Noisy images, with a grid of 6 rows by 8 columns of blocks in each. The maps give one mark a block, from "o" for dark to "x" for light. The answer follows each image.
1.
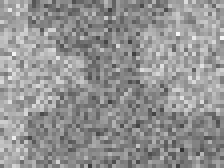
x o o o o o x x
x x o o o x x x
x x x o o x x x
x x o o o o x x
x o o o o o o o
x o o o o o o o
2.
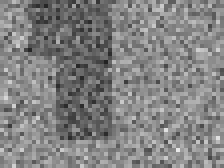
x o o o x x x x
x o o o x x x x
x x o o x x x x
x x o o x x x x
x x o o x x x x
x x x x x x x x
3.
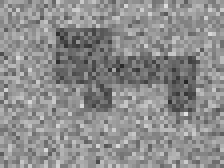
x x x x x x x x
x x o o x x x x
x x o o o o o x
x x x o x x o x
x x x x x x x x
x x x x x x x x
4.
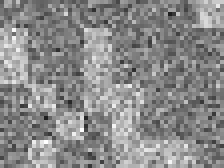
o o o o o o o x
x o o x o o o o
x o o x o o o o
o x o x x o o o
o o x o x o o o
o x o o x x x o
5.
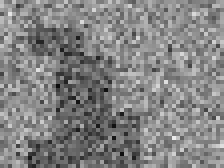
x x x x x x x x
x o o x x x x x
x x o o x x x x
x x o o x x x x
x x o o o x x x
x o o o o x x x
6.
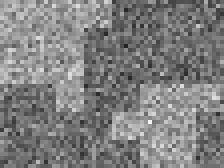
x x x x o o o o
x x x o o o o o
x x x o o o o o
o o x o o x x x
o o o o x x x o
o o o o o x x o
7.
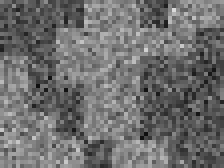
o o o x x o x x
o o x x x x x o
x o x x x o o o
x o o x x o o o
x x o x x o o o
x x x o x x o o
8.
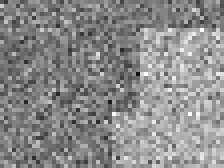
o o o o o o o o
o o o o o x x x
o o o o o x x x
o o o o o x x x
o o o o x x x x
o o o o x x x x
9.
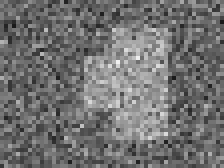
o o o o o o o o
o o o o x x o o
o o o x x x o o
o o o x x x o o
o o o o x x o o
o o o o o o o o
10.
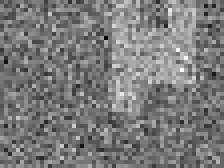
o o o o x o x o
o o o o x x x o
o o o o x x x o
o o o o x o o o
o o o o o o o o
o o o o o o o o
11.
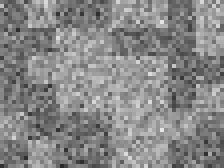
o x o o x x o x
o o x x o o o x
o x x x x x o o
o o x x x x o x
x o o o x x x o
o x o o x x o o
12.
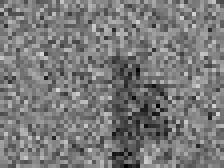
x x x x x x x x
x x x x x x x x
x x x x o x x x
x x x x o o x x
x x x x o o x x
x x x x o x x x
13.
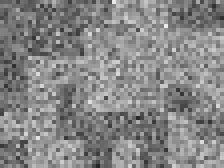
o o o o x x o o
o o o x x x x x
o x x x x x x x
o x o x x x o x
x x o o o o x o
o x x o x o x x
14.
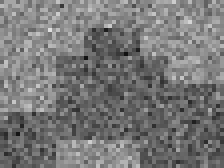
x x x x x x x x
x x x o o x x x
x x o o o o x x
x x o o o o o o
o o o o o o o o
o o x x x o o o
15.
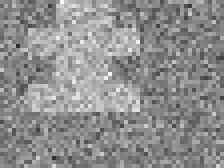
o o x x o o o o
o x x x x o o o
o o x x o o o o
o x x x x o o o
o o o o o o o o
o o o o o o o o
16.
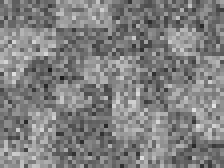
o o x x o o o o
x x o o o o x o
x o o x x o o x
o o x o x o x x
o x o o x x o x
x x o o o x o o
